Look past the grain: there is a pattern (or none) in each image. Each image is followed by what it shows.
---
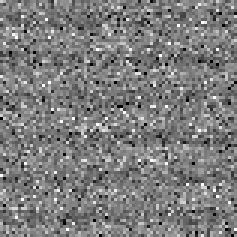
horizontal stripes
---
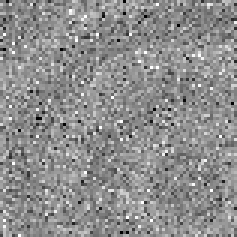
rings round one point
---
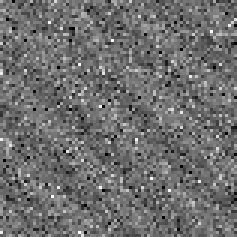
diagonal stripes
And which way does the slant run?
top left to bottom right
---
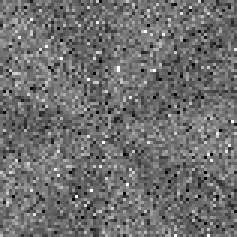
spokes from one point
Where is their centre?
centre
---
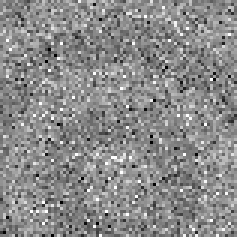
rings round one point
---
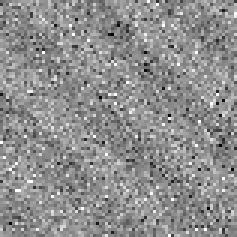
diagonal stripes
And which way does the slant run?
top left to bottom right
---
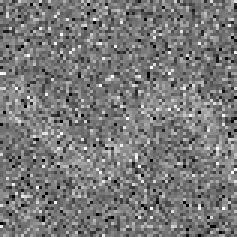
a wavy band
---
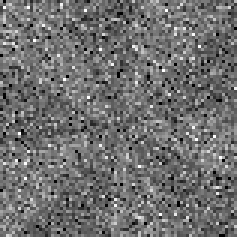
spokes from one point
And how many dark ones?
5
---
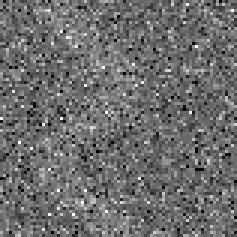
a wavy band
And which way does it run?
top to bottom
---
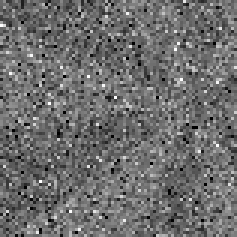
spokes from one point
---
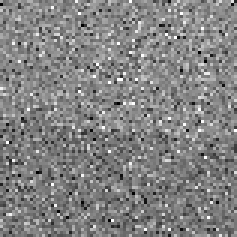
a sharp edge
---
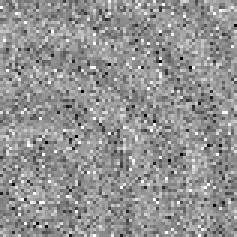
rings round one point
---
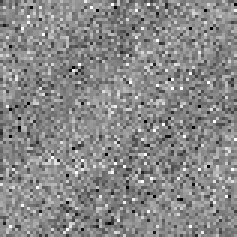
diagonal stripes
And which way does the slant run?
bottom left to top right
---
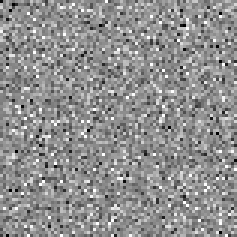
only noise
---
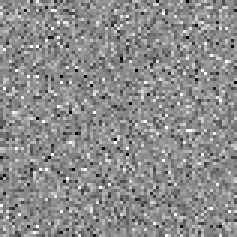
only noise
